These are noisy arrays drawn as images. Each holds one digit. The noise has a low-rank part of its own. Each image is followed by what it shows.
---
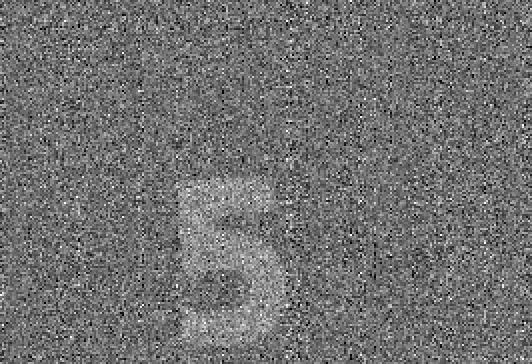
5
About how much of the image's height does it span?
half
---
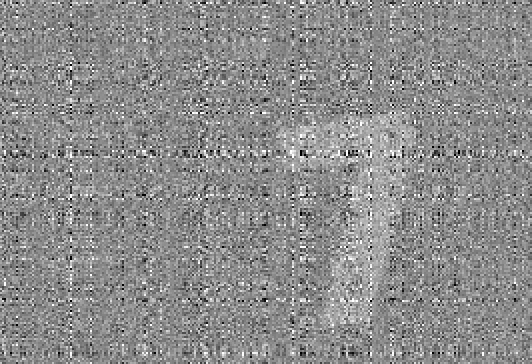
7
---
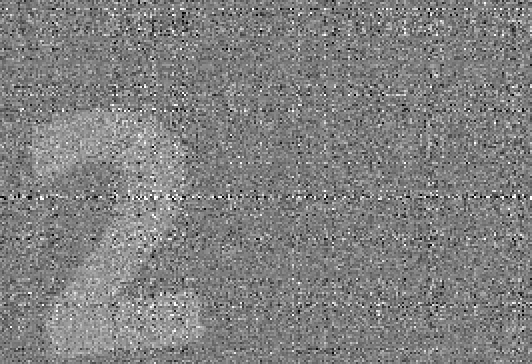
2
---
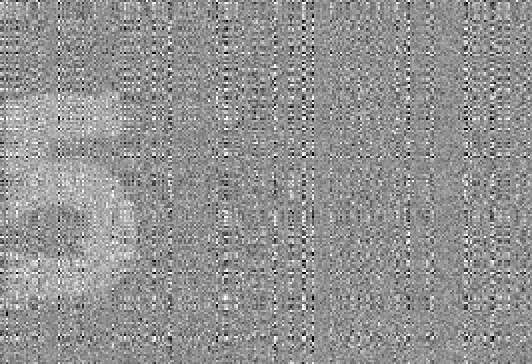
5
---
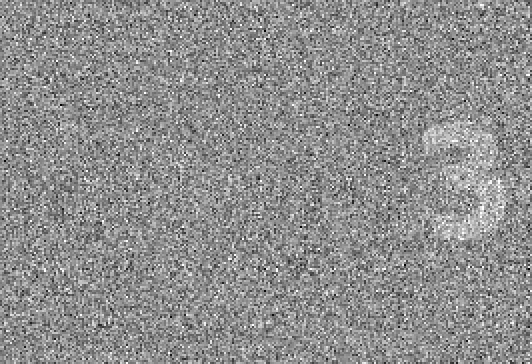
3
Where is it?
middle right
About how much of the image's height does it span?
a third
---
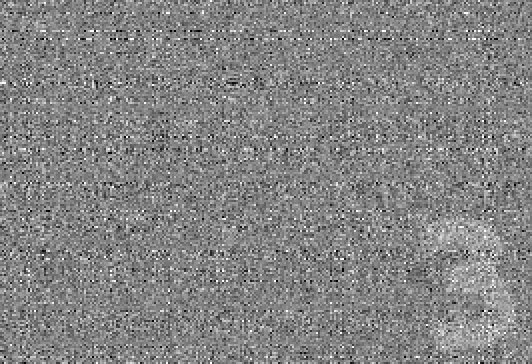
3
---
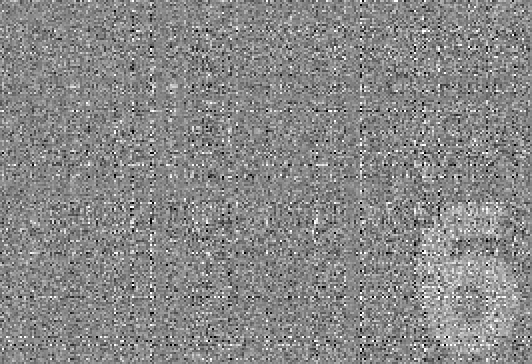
6
